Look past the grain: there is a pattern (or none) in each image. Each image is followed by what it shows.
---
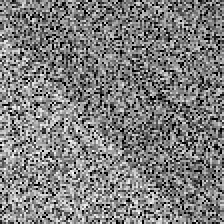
a sharp edge
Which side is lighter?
bottom left
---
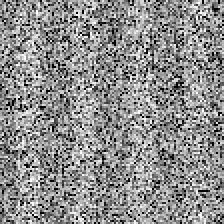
vertical stripes
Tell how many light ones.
4
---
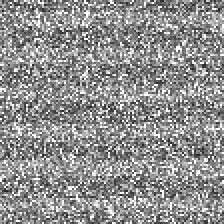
horizontal stripes
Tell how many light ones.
6
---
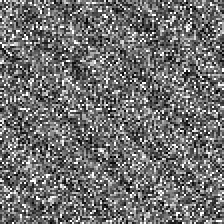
diagonal stripes
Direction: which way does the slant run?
top left to bottom right
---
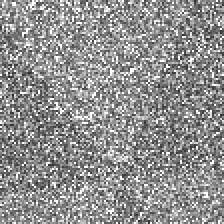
spokes from one point
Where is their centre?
bottom middle
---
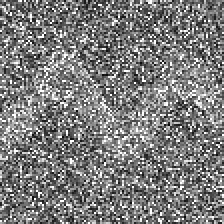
a wavy band
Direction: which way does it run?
left to right
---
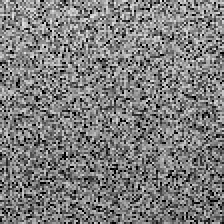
a smooth slope
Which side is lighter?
top
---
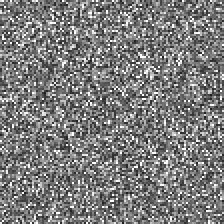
only noise
